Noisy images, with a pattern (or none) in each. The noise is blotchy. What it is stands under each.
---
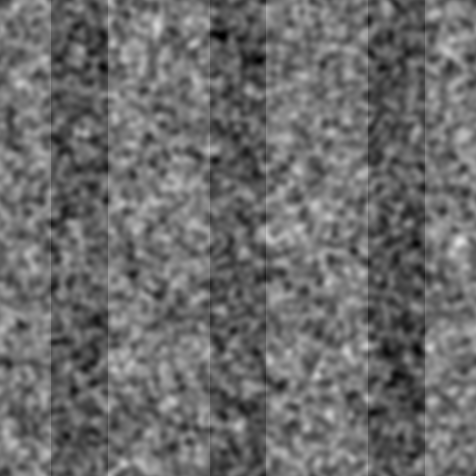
vertical stripes
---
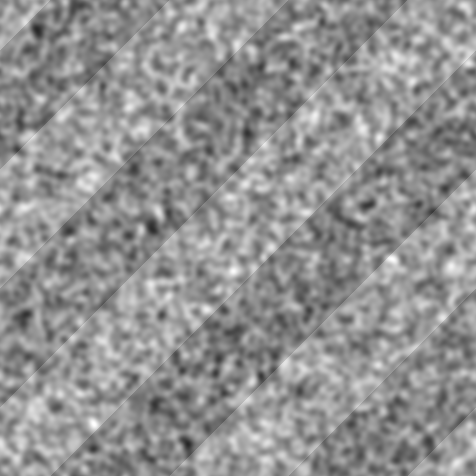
diagonal stripes
